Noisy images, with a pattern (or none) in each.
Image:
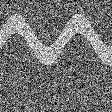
a wavy band
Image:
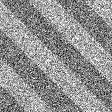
diagonal stripes
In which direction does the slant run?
top left to bottom right
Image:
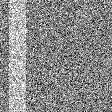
one vertical stripe
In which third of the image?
left
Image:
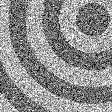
rings round one point
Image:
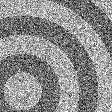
rings round one point
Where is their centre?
bottom left
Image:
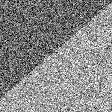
a sharp edge
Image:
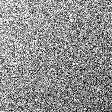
a smooth slope
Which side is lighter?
top left
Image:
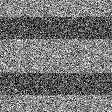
horizontal stripes
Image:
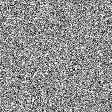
only noise
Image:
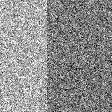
a sharp edge
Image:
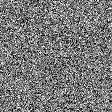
only noise
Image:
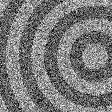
rings round one point
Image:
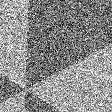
spokes from one point
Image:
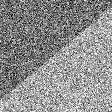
a sharp edge
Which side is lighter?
bottom right
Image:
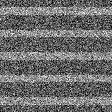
horizontal stripes
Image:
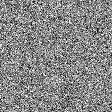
only noise
